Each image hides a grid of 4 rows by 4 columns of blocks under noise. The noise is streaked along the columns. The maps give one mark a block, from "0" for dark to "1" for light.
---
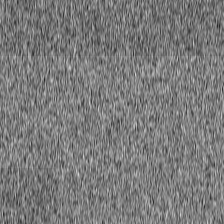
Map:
0 0 0 0
1 1 1 1
1 1 1 1
0 1 1 1
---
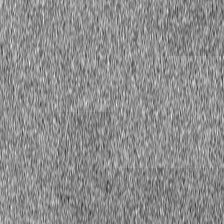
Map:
1 1 1 0
1 1 1 1
1 0 1 1
1 0 0 0
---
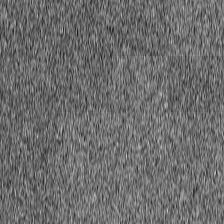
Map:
0 0 0 1
0 0 1 0
0 1 1 1
0 1 1 1
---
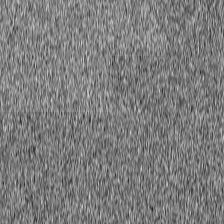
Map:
1 1 1 0
1 1 0 0
0 0 0 0
0 0 0 0
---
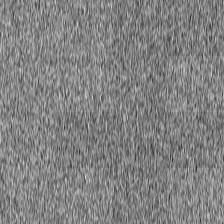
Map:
1 1 0 0
1 1 0 1
1 0 0 0
1 1 0 1
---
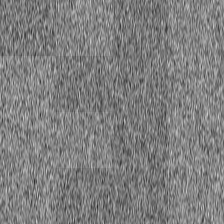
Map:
0 1 0 1
1 0 0 1
1 1 0 1
1 0 0 1
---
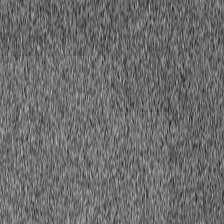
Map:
0 0 0 0
1 1 0 0
1 1 1 0
1 1 1 0
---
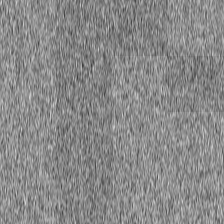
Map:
1 0 0 1
1 0 1 0
1 0 1 1
1 0 1 1
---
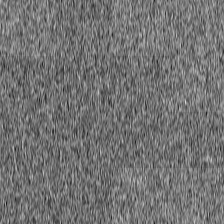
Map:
1 0 1 1
0 0 0 1
0 0 0 0
0 0 1 1
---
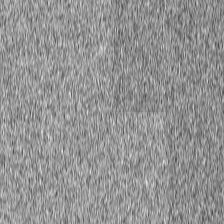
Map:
1 1 0 0
1 1 0 0
1 1 1 0
1 1 1 0
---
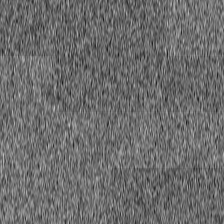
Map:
0 0 0 1
1 0 0 0
1 1 1 1
1 1 0 0
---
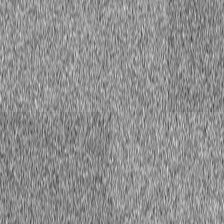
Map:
1 1 1 0
1 1 1 0
0 0 1 1
0 0 1 1
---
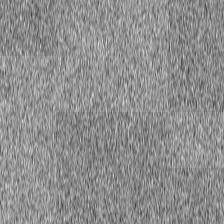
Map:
0 1 1 0
1 1 1 0
1 0 0 1
1 0 0 0
